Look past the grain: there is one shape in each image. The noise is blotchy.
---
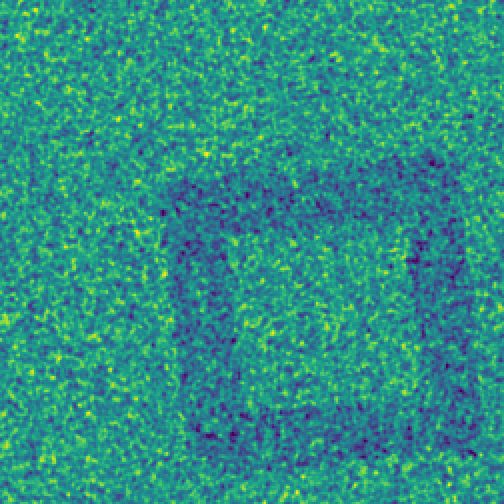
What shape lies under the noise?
square frame
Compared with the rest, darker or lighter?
darker
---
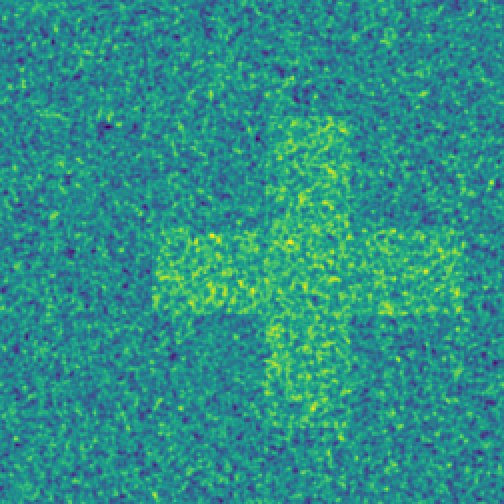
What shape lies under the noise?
cross
